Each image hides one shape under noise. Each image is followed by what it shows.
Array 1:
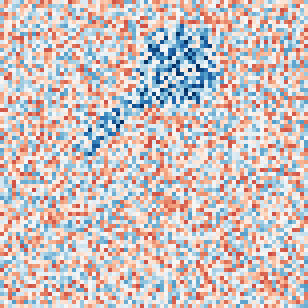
lollipop
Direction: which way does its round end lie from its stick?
up and right
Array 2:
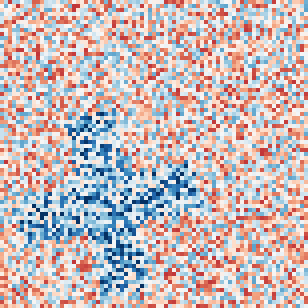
cross
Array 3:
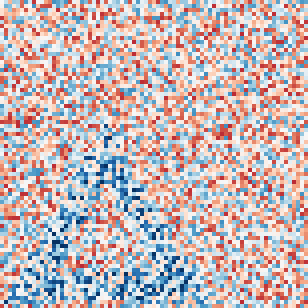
triangle frame
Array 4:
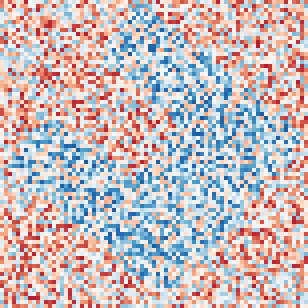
square with a notch
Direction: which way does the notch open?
up and left
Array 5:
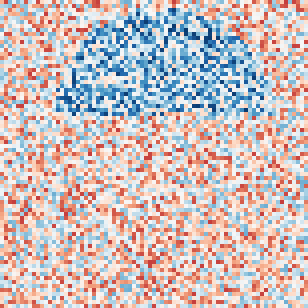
half disc
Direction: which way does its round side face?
up
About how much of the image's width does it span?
two thirds
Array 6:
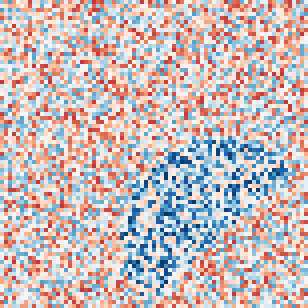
half disc
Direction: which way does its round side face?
up and left
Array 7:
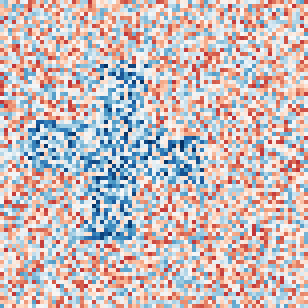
cross
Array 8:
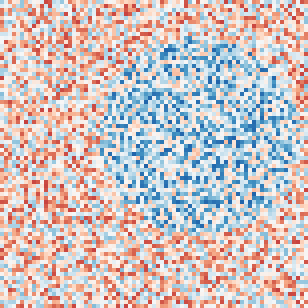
disc
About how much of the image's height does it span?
two thirds
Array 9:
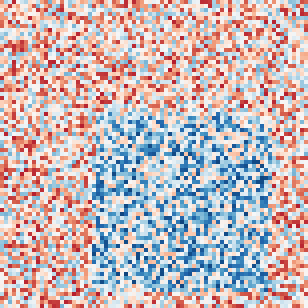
square
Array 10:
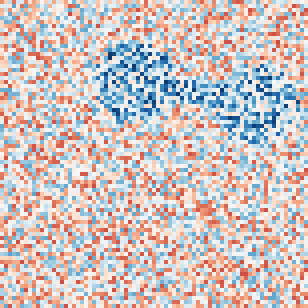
dumbbell
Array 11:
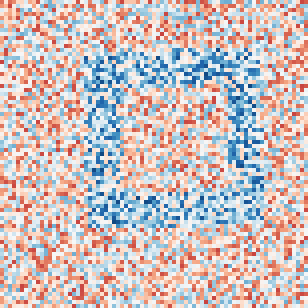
square frame
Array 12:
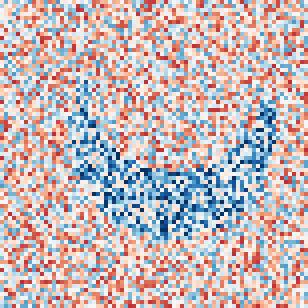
crescent
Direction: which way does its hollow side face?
up
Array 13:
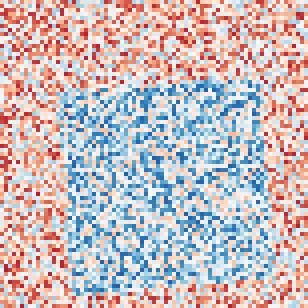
square
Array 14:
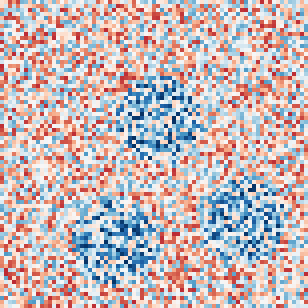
three dots
